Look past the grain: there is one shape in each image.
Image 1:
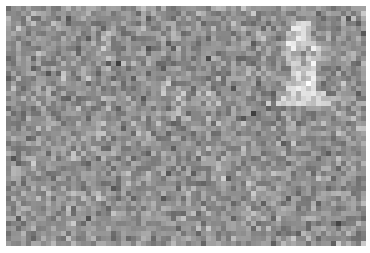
chess bishop
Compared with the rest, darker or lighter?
lighter
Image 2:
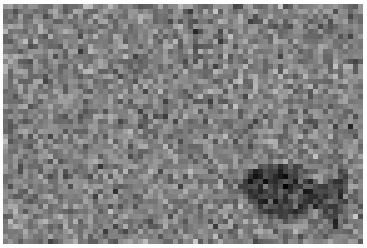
fish
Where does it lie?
bottom right
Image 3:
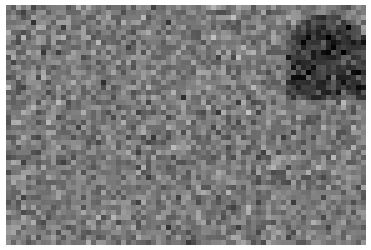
ghost
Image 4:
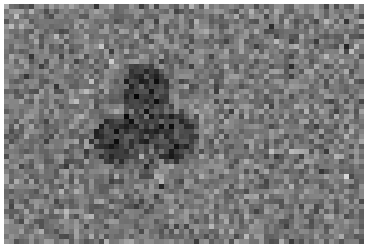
club
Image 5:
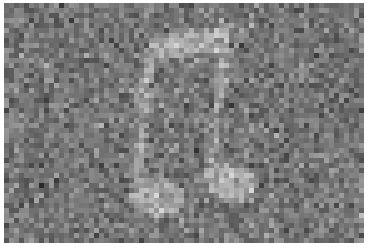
pair of musical notes
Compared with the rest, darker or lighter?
lighter
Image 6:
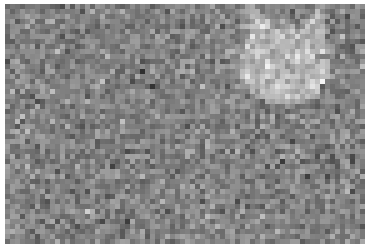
cat's head
